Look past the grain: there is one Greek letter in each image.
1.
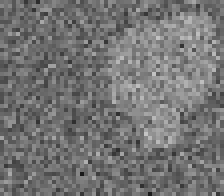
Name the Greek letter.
phi
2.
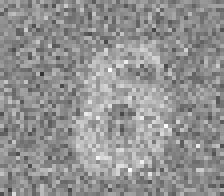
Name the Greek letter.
delta
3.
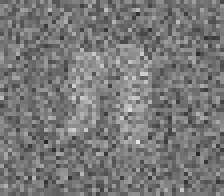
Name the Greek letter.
eta
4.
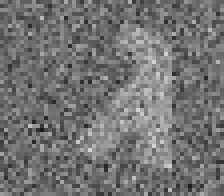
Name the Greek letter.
lambda
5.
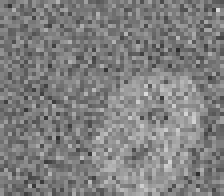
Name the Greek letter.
theta
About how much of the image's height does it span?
two thirds
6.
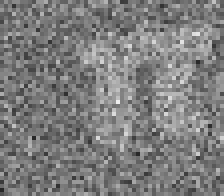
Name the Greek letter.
pi
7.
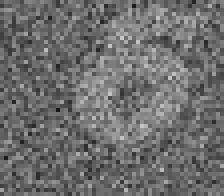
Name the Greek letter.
delta
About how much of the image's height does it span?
two thirds
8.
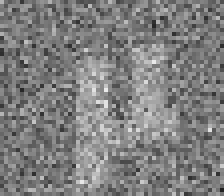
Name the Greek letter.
mu
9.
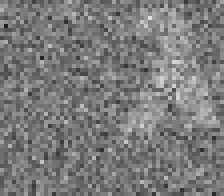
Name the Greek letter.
lambda
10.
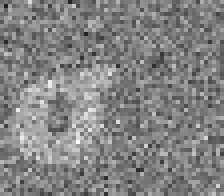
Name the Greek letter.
sigma
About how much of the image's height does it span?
half
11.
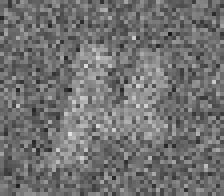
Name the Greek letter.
mu
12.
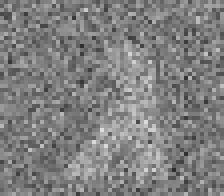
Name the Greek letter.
lambda
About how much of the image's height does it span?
two thirds
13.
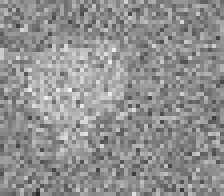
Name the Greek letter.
phi
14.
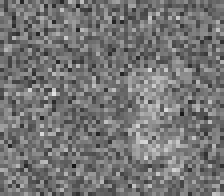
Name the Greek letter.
xi
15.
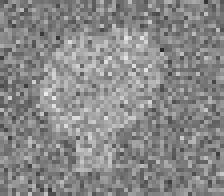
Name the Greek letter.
phi
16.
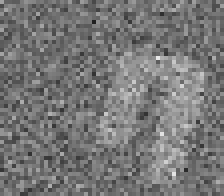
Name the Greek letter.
eta
